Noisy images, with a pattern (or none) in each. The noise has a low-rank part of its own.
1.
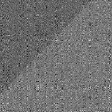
a sharp edge
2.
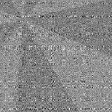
spokes from one point
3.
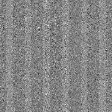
vertical stripes
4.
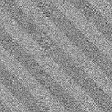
diagonal stripes
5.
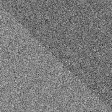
a sharp edge
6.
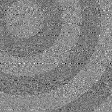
rings round one point
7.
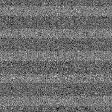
horizontal stripes
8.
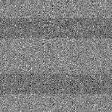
horizontal stripes
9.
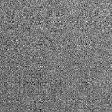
a smooth slope
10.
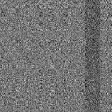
one vertical stripe
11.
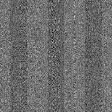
vertical stripes
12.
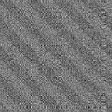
diagonal stripes
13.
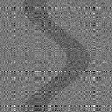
a wavy band
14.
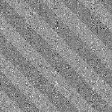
diagonal stripes
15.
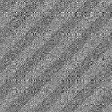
diagonal stripes
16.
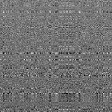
a smooth slope
